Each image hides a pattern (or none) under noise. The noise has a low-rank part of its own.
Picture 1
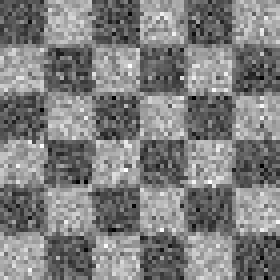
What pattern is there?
a checkerboard
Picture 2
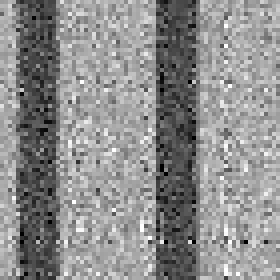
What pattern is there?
bands of columns
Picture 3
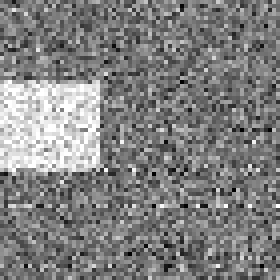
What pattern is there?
one block
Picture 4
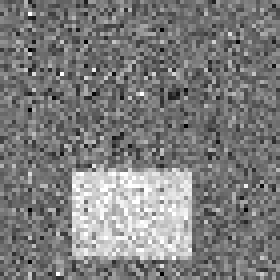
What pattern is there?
one block
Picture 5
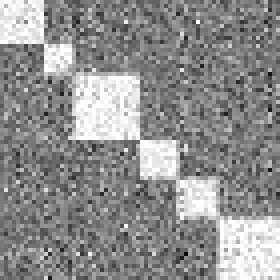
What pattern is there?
blocks along the diagonal
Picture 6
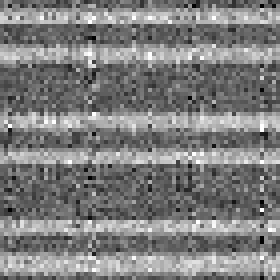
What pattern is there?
bands of rows
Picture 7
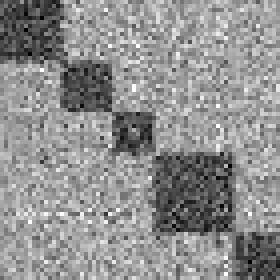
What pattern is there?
blocks along the diagonal
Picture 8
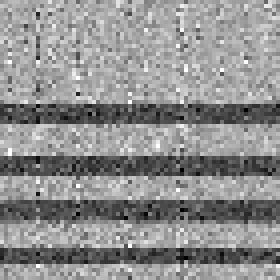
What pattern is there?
bands of rows
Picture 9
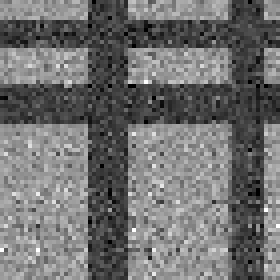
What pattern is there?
bands of rows crossing bands of columns
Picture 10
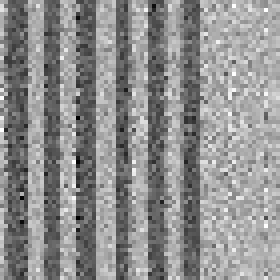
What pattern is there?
bands of columns
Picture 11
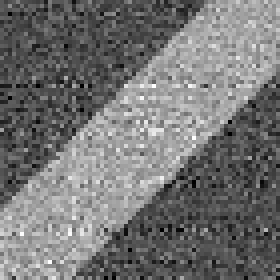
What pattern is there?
a diagonal band
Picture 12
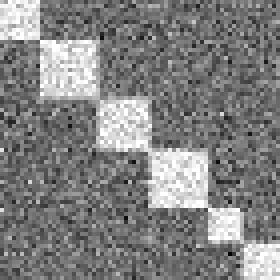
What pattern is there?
blocks along the diagonal
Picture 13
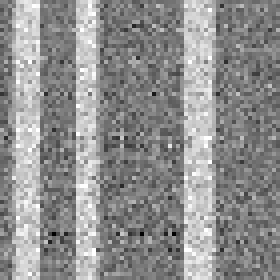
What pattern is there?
bands of columns
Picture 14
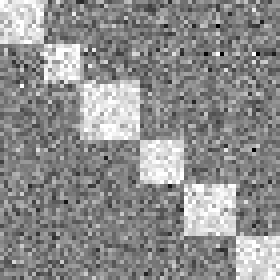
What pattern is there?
blocks along the diagonal
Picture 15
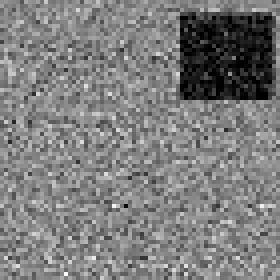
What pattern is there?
one block
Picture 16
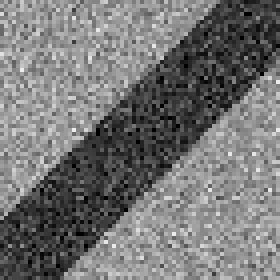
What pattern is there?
a diagonal band
